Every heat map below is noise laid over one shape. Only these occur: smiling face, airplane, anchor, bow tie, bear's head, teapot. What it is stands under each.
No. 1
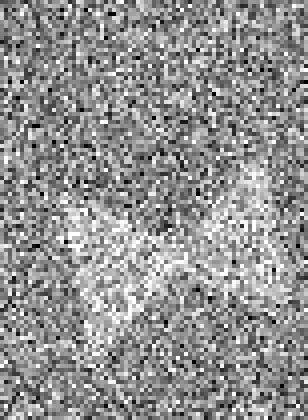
bow tie
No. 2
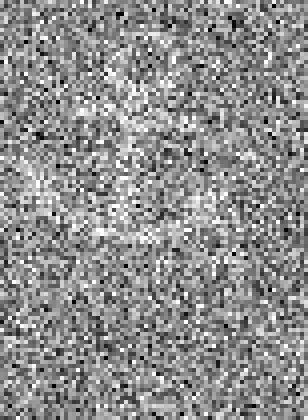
anchor
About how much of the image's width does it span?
two thirds
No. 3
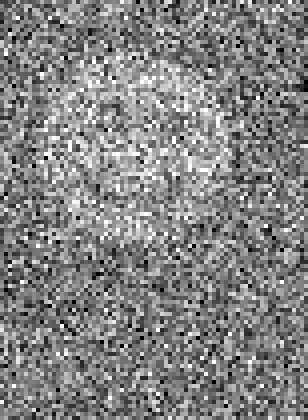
smiling face
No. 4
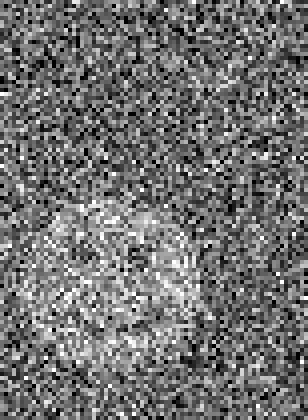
smiling face
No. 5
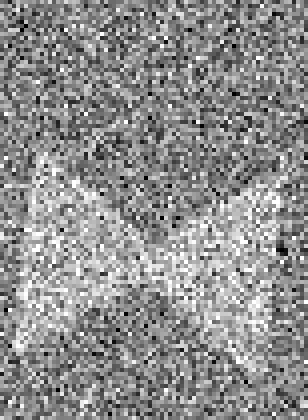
bow tie
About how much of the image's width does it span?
nearly all
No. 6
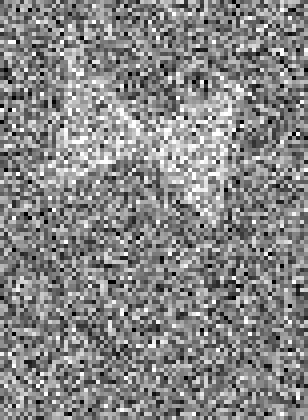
bow tie
